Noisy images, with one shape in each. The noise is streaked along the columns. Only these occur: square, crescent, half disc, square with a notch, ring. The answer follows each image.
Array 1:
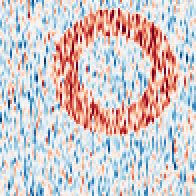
ring
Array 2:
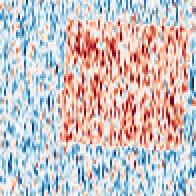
square
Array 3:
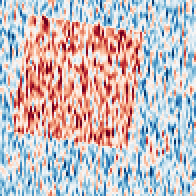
square
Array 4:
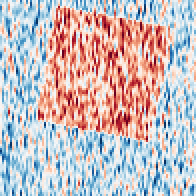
square
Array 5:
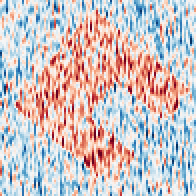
square with a notch
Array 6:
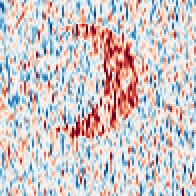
crescent
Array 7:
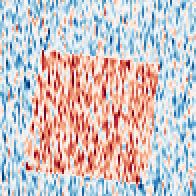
square
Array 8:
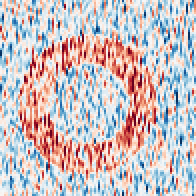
ring
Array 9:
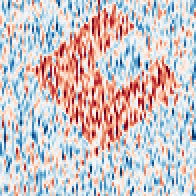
square with a notch
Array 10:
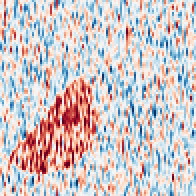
half disc
